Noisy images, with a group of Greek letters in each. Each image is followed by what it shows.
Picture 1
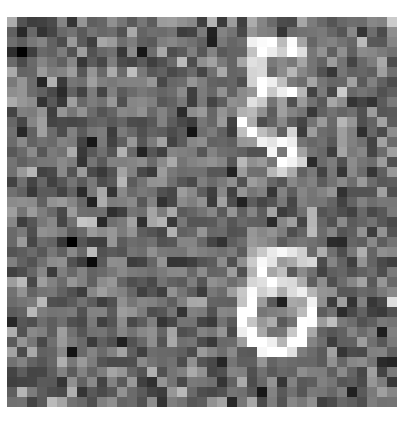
top right: light xi; bottom right: light delta
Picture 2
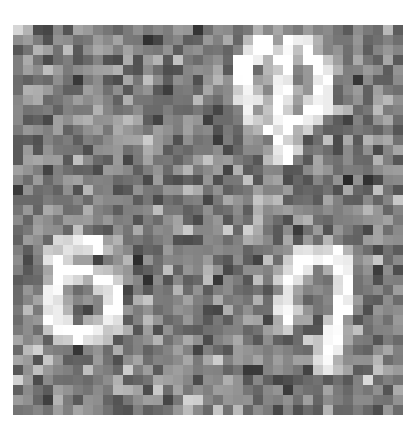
top right: light phi; bottom left: light delta; bottom right: light eta
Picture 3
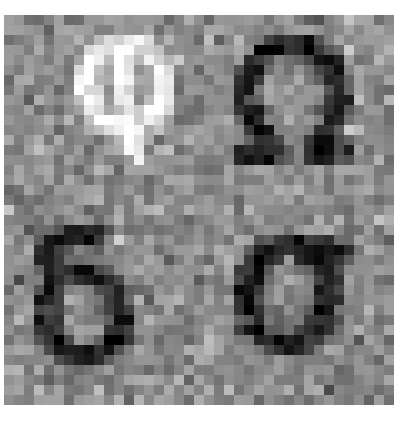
top left: light phi; top right: dark omega; bottom left: dark delta; bottom right: dark sigma
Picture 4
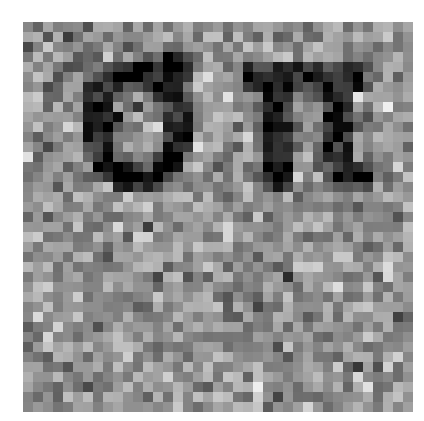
top left: dark sigma; top right: dark pi
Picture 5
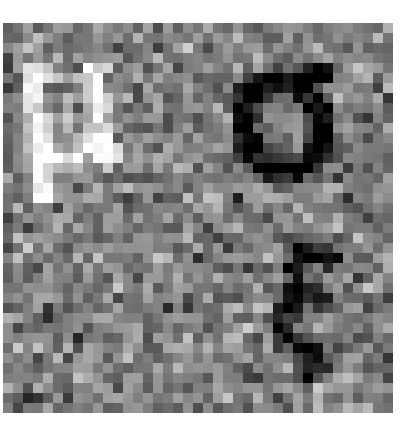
top left: light mu; top right: dark sigma; bottom right: dark xi
